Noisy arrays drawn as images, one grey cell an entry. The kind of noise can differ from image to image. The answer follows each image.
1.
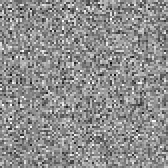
low rank plus noise
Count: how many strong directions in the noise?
two
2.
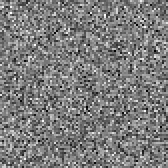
independent entries
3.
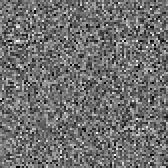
low rank plus noise
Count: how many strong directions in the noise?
one
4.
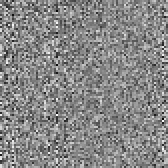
columns of uneven size
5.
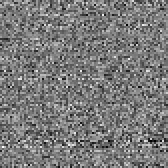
rows of uneven size
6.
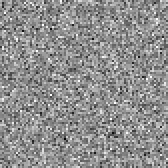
independent entries
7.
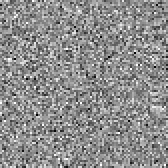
low rank plus noise
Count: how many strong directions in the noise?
two
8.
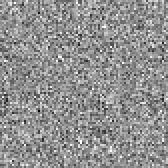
low rank plus noise
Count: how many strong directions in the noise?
five to eight
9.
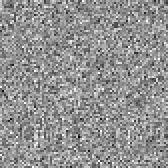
low rank plus noise
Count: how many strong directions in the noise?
two
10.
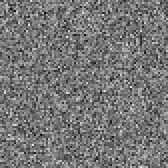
independent entries
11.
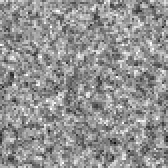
blotchy
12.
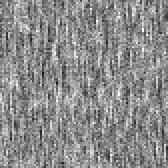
streaked along the columns
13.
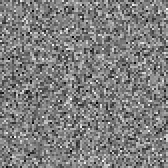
independent entries
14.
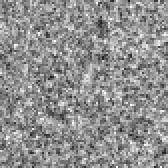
blotchy
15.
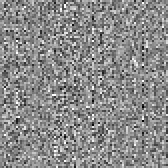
columns of uneven size
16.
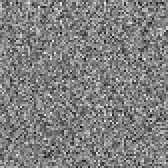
low rank plus noise
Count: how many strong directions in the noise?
one
